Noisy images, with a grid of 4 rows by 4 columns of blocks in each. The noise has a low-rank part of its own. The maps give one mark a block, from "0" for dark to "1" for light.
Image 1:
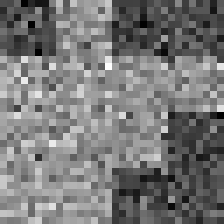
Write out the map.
0 1 0 0
1 1 1 1
1 1 1 0
1 1 0 0
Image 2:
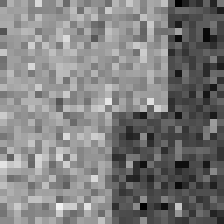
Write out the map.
1 1 1 0
1 1 1 0
1 1 0 0
1 1 0 0
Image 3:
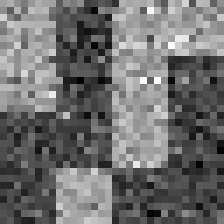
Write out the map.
1 0 1 1
1 0 1 0
0 0 1 0
0 1 0 0
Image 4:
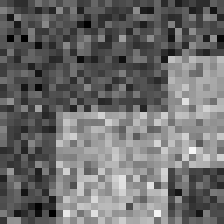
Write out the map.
0 0 0 0
0 0 0 1
0 1 1 1
0 1 1 0
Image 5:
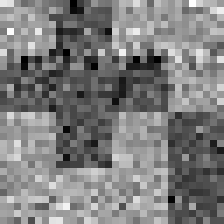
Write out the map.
1 0 1 1
0 0 0 1
1 0 1 0
1 1 1 0
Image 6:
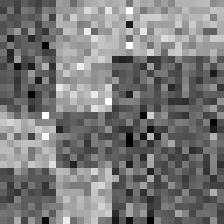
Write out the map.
0 1 1 1
0 1 0 0
1 0 0 0
0 1 0 0
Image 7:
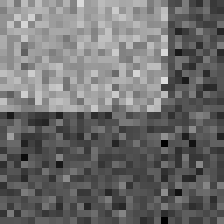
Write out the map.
1 1 1 0
1 1 1 0
0 0 0 0
0 0 0 0
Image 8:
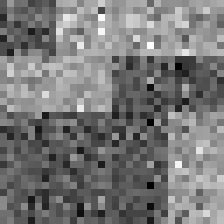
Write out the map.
0 1 1 1
1 1 0 0
0 0 0 1
0 0 0 1
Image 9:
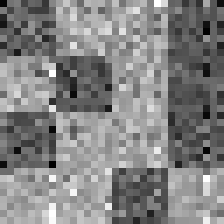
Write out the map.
0 1 1 0
1 0 1 0
0 1 1 0
1 1 0 1
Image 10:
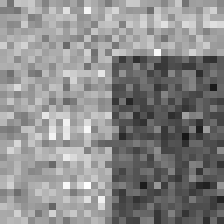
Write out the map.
1 1 1 1
1 1 0 0
1 1 0 0
1 1 0 0
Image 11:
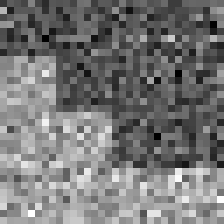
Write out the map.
0 0 0 0
1 0 0 0
1 1 0 0
1 1 1 1
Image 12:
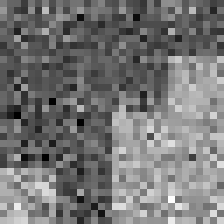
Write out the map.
0 0 0 0
0 0 0 1
0 0 1 1
1 0 1 1
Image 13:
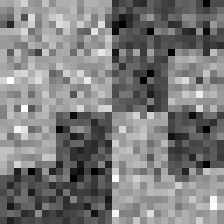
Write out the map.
1 1 0 0
1 1 0 1
1 0 1 0
0 0 1 1
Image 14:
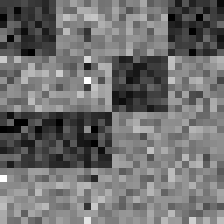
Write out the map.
0 1 1 0
1 1 0 1
0 0 1 1
1 1 1 1
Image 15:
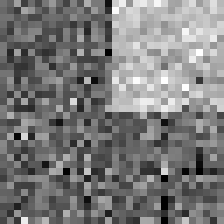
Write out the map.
0 0 1 1
0 0 1 1
0 0 0 0
0 0 0 0
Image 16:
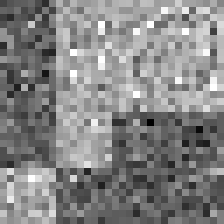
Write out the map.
0 1 1 1
0 1 1 1
0 1 0 0
1 0 0 0
